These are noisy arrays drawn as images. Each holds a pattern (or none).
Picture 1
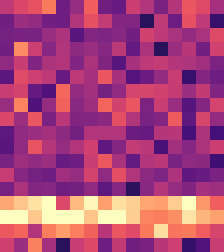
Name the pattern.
one horizontal stripe
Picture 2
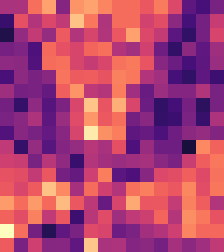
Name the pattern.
spokes from one point
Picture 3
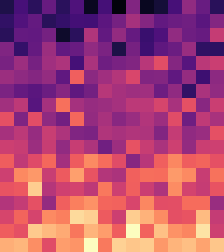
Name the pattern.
a smooth slope
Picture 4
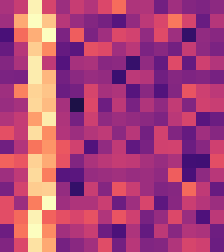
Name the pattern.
one vertical stripe
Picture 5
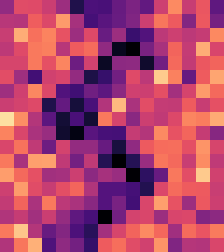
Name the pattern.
a wavy band
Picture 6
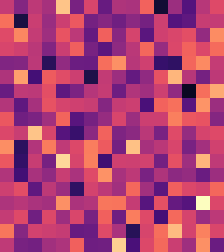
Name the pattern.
only noise
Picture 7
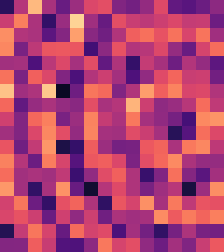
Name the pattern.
rings round one point
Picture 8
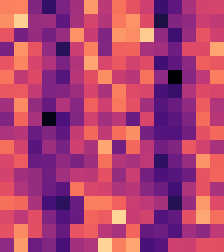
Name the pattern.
vertical stripes
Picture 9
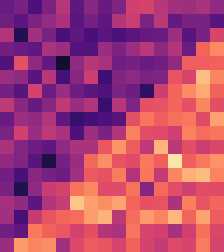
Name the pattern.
a sharp edge
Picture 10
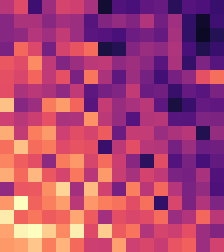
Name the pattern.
a smooth slope
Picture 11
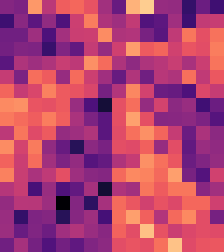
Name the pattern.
spokes from one point
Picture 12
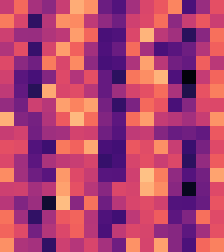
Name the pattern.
vertical stripes
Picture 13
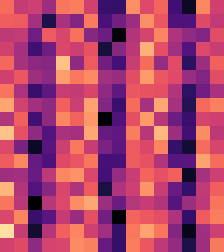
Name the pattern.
vertical stripes
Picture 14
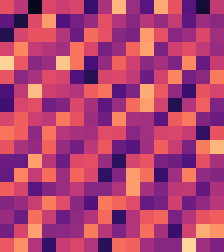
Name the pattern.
diagonal stripes
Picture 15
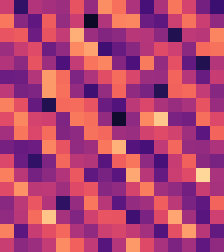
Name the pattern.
diagonal stripes
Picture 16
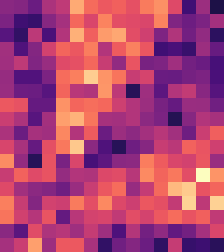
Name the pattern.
spokes from one point
